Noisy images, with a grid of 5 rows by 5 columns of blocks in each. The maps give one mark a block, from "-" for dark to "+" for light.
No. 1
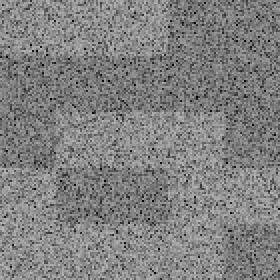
+ + + - -
- - - - -
- + + + -
+ - - + +
+ + + + -
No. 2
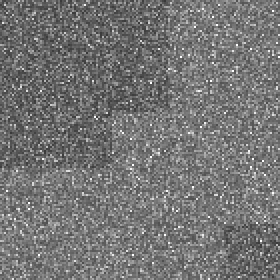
- - - + +
- - - + +
- - + + +
+ + + + +
+ + + + -
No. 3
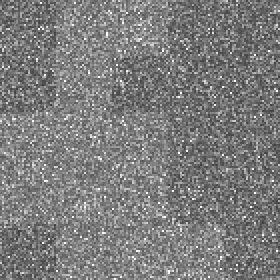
- + + - -
- + - - -
+ + + - -
+ + + - -
- + + + -
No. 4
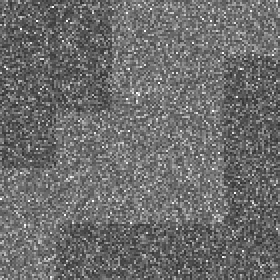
- - + + +
- - + + -
- + + + -
+ + + + -
+ - - - -
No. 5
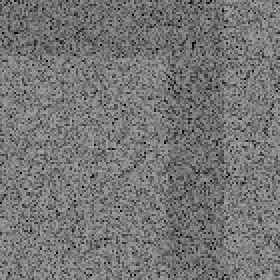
- - - - +
+ + + - +
+ + + - +
+ + + - +
+ + + - +
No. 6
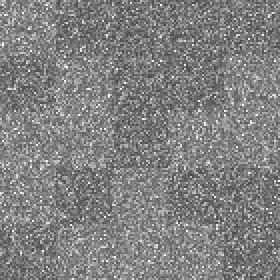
+ - - - -
- + - - +
+ + - + +
+ - + - -
- + + + -
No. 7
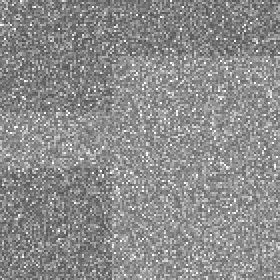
- - - - -
- - + + +
+ + + + +
- - + + +
- - + + +
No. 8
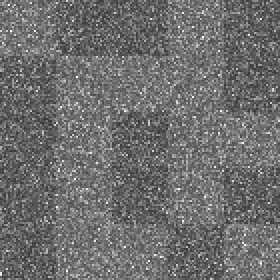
+ - - + -
- + + + -
- + - + +
- + - + -
- + + - +
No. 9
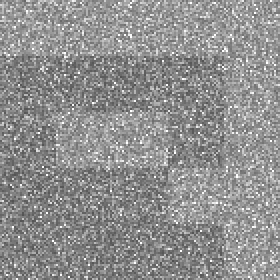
+ + + + +
- - - - +
- + + - +
- - - + +
- - - - +
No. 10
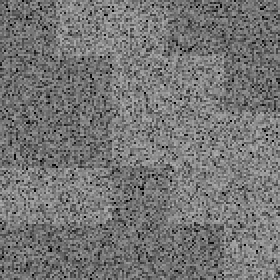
- + + - -
- - + + -
- - + + +
+ + - + +
- - - - +
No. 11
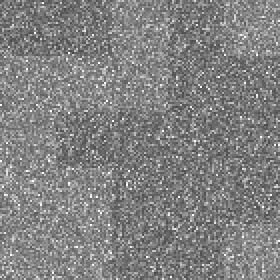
- - + - +
+ + + - -
+ - - - -
+ + - - -
+ + - - +
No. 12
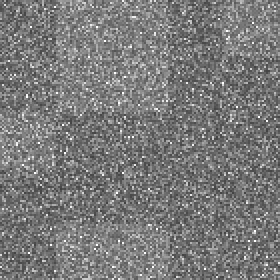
- + + - +
- + + - -
+ - - - -
- - - - -
- + + - -
